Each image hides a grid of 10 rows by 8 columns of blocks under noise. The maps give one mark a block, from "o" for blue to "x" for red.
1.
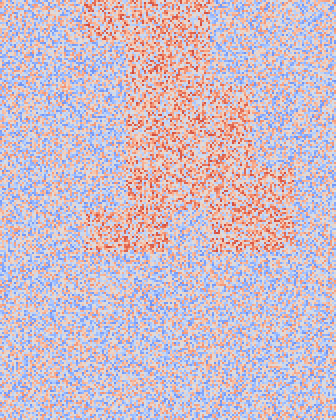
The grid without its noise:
o o x x x o o o
o o o x x o o o
o o o x x x o o
o o o x x x o o
o o o x x x x o
o o x x o x x o
o o o o o o o o
o o o o o o o o
o o o o o o o o
o o o o o o o o
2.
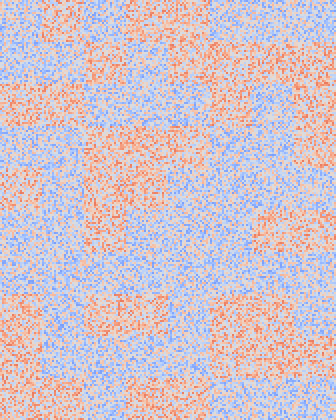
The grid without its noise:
o x o x x o o o
o o x o x x x x
x x o o o x o x
o o x x x o o x
x o x x o o o o
o o x o o o x x
o o o o o o o o
x o x x o x x o
x o o o o x x x
x x o x x o o o
